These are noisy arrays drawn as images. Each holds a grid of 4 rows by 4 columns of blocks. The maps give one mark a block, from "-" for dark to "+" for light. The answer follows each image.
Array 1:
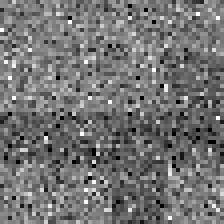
+ + + +
+ + + -
- - - -
+ + - +
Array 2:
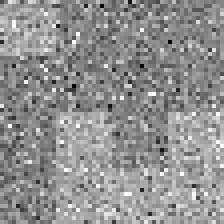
+ - - -
- - - -
- + - +
- + + +
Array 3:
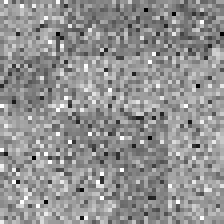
+ - - -
- + + +
+ - - +
+ + - +
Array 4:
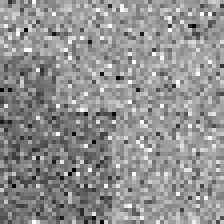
+ + + +
- + + +
- - + +
- - + +
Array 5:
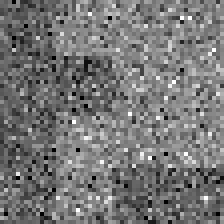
- + + +
- - + +
- + + +
- + - -
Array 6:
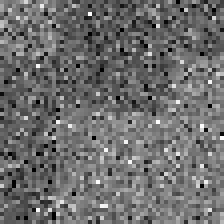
+ - - -
- - - +
- + + +
- + + +
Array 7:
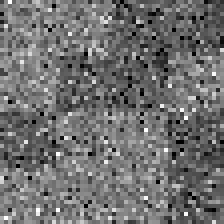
+ + - -
+ - - +
- + + -
+ + + -
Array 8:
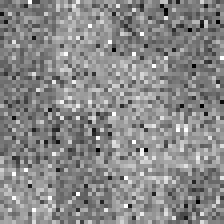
- + - -
- + + -
- - + +
+ - + -
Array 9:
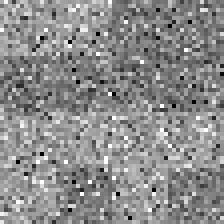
+ + - -
- - - -
+ + + +
+ - + -
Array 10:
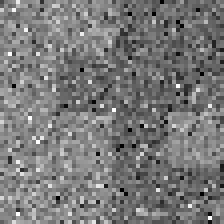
+ + - -
+ - - -
+ + - +
+ + - -
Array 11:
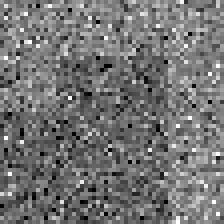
+ + + +
+ - - +
- - - +
- - - +
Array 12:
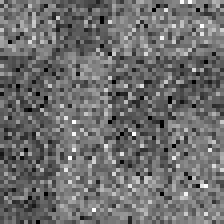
+ - + +
- + - -
- + - +
- + + +
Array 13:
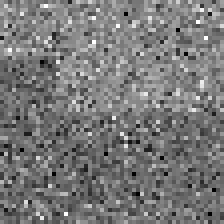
+ + + +
- + + +
- - - -
- - - -
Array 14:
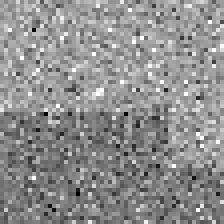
+ + + +
+ + + +
- - - +
- - - -
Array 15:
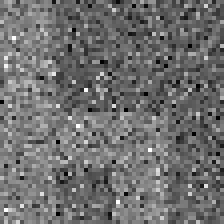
+ - - -
+ - - -
+ + + -
+ - + -
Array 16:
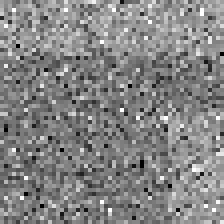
+ + + +
- - - -
- - - +
- - - +
